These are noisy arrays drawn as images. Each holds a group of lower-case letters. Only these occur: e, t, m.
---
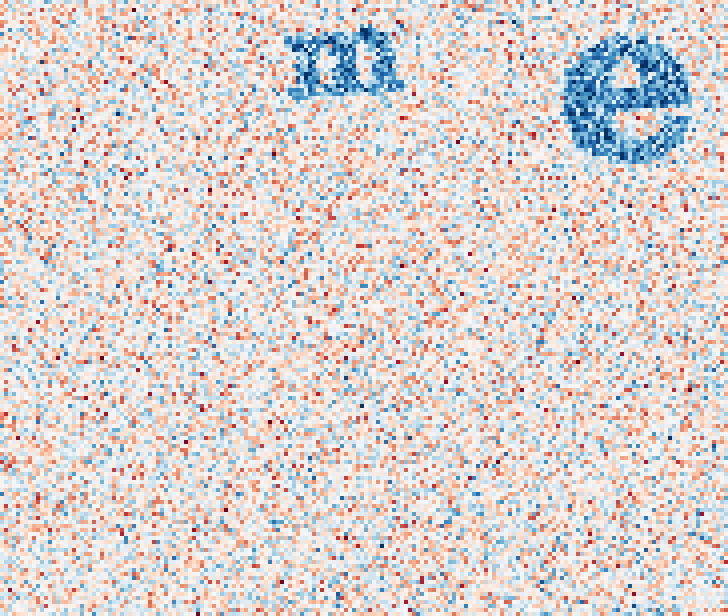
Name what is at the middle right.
nothing
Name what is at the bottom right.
nothing
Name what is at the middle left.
nothing
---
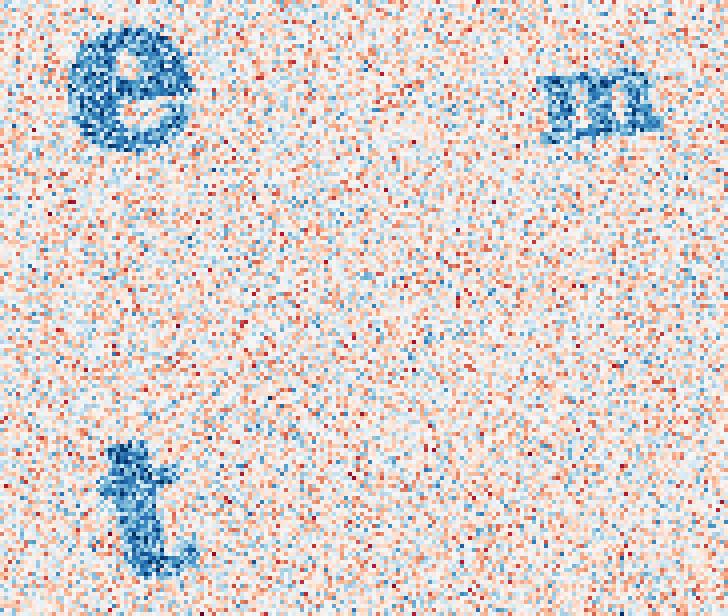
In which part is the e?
top left
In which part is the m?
top right
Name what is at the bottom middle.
nothing
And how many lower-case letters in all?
3
